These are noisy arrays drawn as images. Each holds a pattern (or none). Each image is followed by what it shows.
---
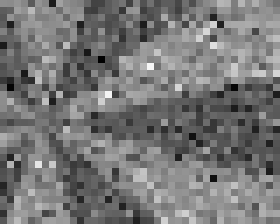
spokes from one point
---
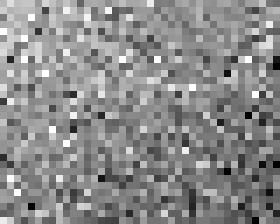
a smooth slope
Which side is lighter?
top left
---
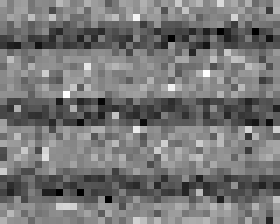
horizontal stripes
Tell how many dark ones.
3
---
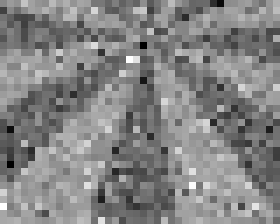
spokes from one point
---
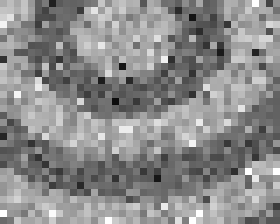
rings round one point
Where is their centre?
top middle
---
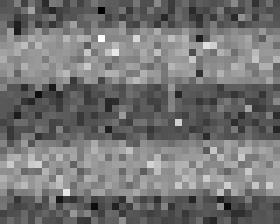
horizontal stripes
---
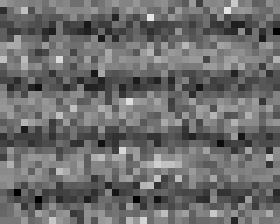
horizontal stripes
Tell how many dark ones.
4
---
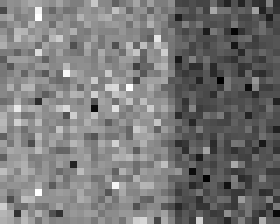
a sharp edge
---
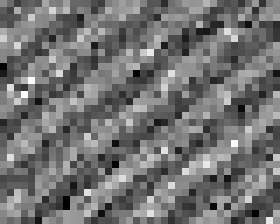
diagonal stripes
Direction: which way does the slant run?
bottom left to top right
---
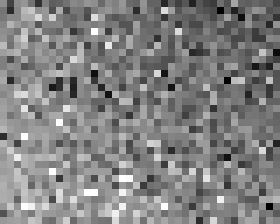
a smooth slope
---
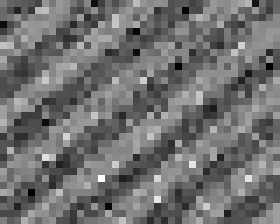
diagonal stripes
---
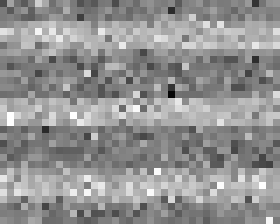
horizontal stripes
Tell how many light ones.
3
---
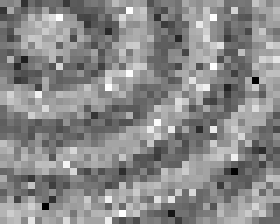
rings round one point
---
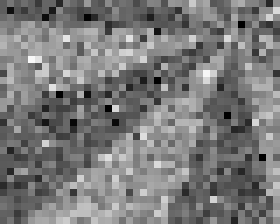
spokes from one point
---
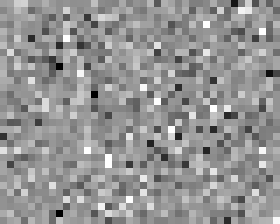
only noise
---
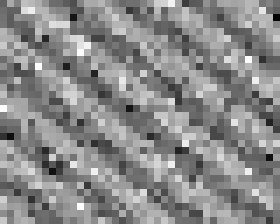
diagonal stripes
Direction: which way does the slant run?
top left to bottom right
